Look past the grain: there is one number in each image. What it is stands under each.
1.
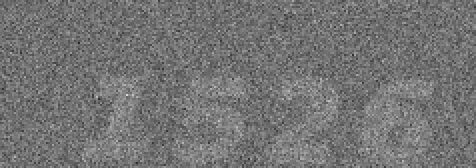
1526
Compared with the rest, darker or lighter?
lighter
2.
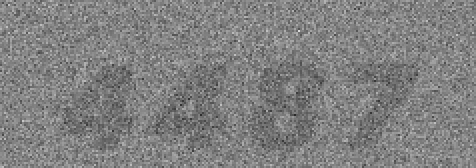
4487
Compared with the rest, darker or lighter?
darker
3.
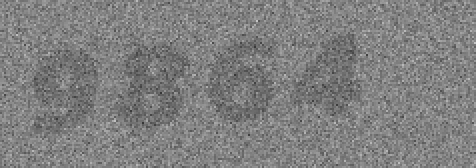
9864
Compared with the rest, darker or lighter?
darker
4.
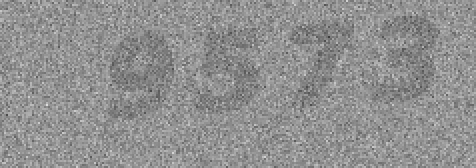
9573
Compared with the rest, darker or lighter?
darker
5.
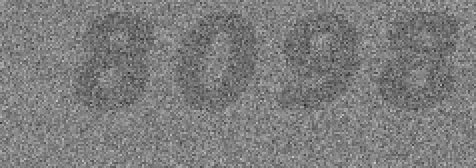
8098
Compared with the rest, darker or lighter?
darker
